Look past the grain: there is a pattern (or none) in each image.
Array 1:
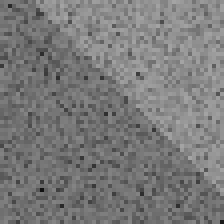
a sharp edge
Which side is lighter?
top right
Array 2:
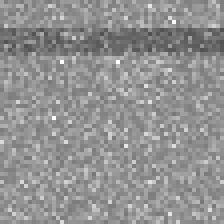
one horizontal stripe
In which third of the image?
top
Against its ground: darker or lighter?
darker
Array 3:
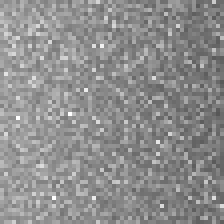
a smooth slope
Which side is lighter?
left
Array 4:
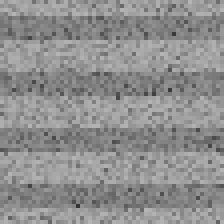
horizontal stripes
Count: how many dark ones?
4
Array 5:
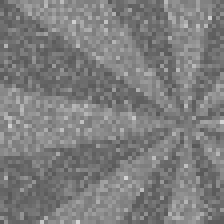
spokes from one point
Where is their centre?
middle right
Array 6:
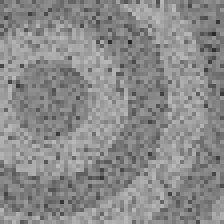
rings round one point
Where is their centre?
middle left
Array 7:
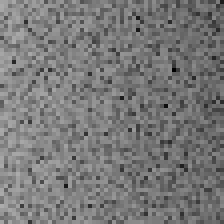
a smooth slope
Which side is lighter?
left
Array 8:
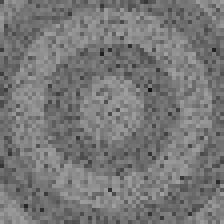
rings round one point
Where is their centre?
centre
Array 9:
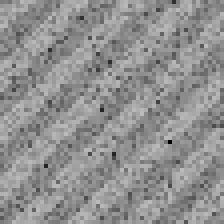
diagonal stripes
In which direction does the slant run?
bottom left to top right
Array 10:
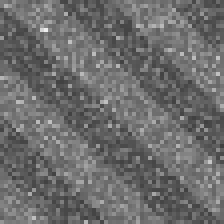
diagonal stripes
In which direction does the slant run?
top left to bottom right
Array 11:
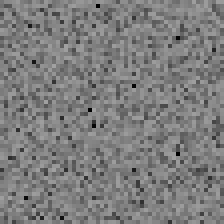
only noise
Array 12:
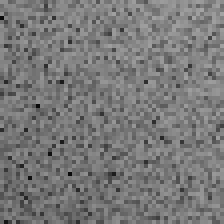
a smooth slope
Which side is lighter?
top right
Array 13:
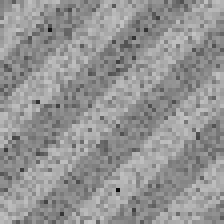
diagonal stripes
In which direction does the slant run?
bottom left to top right
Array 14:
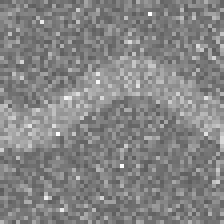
a wavy band
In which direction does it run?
left to right
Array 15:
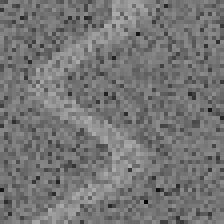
a wavy band
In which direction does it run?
top to bottom
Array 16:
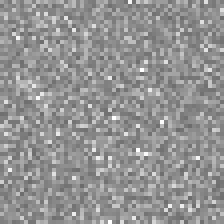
only noise
